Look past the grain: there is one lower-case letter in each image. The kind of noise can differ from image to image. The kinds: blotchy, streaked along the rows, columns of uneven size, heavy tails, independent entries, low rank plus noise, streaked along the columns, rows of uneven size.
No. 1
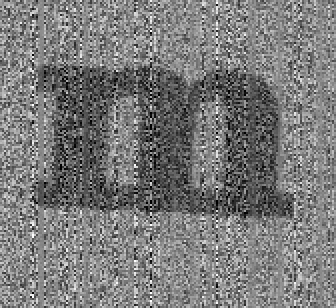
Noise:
columns of uneven size
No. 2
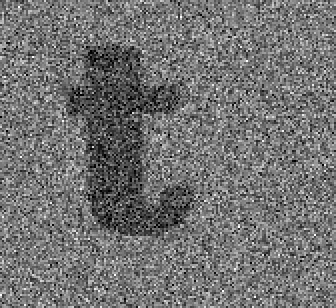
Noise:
independent entries
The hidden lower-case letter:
t
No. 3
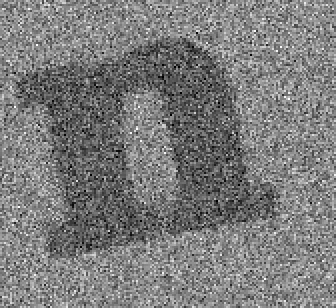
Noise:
independent entries
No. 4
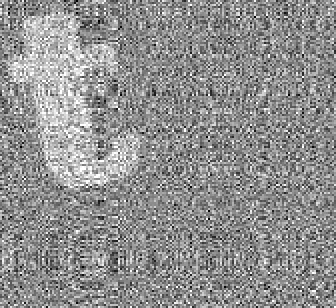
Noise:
low rank plus noise
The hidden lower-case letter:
t
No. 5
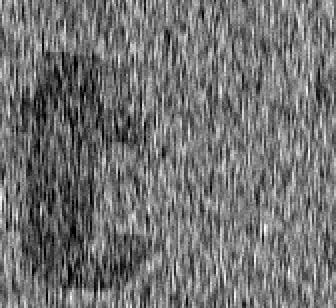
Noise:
streaked along the columns
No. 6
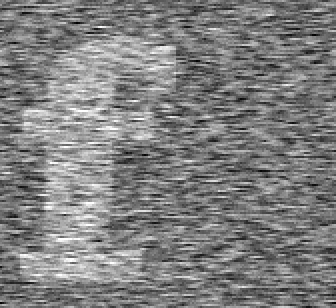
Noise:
streaked along the rows
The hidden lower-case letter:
f
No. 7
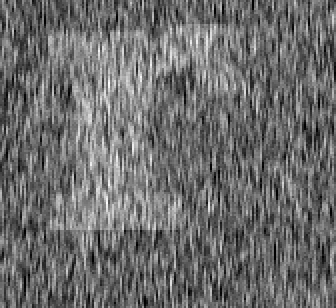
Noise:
streaked along the columns
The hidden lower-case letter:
r
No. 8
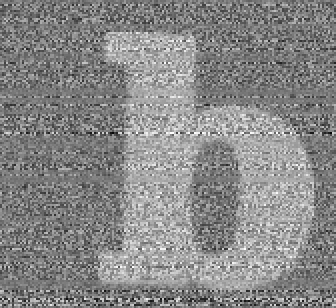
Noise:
rows of uneven size
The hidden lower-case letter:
b
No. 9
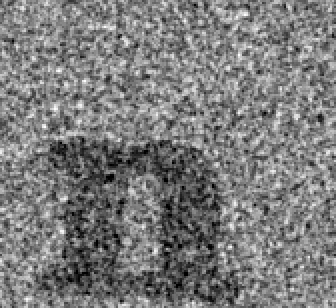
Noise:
blotchy
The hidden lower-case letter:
n
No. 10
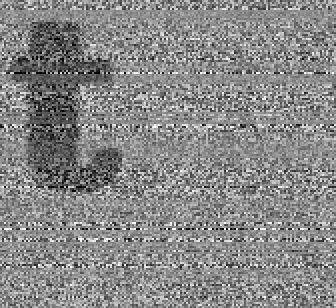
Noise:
rows of uneven size
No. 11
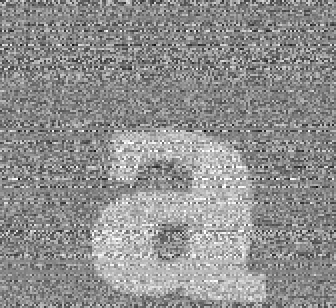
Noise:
rows of uneven size
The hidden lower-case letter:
a
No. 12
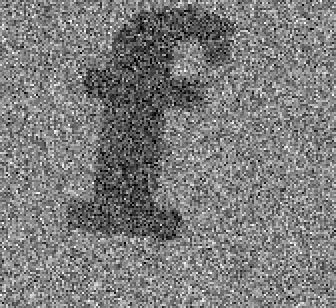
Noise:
independent entries
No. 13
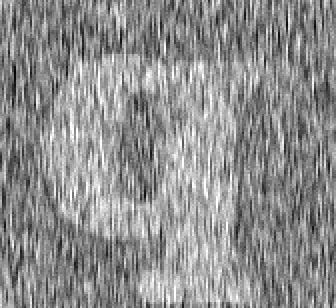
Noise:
streaked along the columns
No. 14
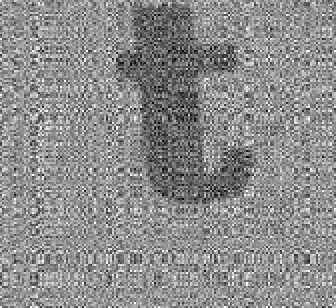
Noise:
low rank plus noise
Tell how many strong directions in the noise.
two
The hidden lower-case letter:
t
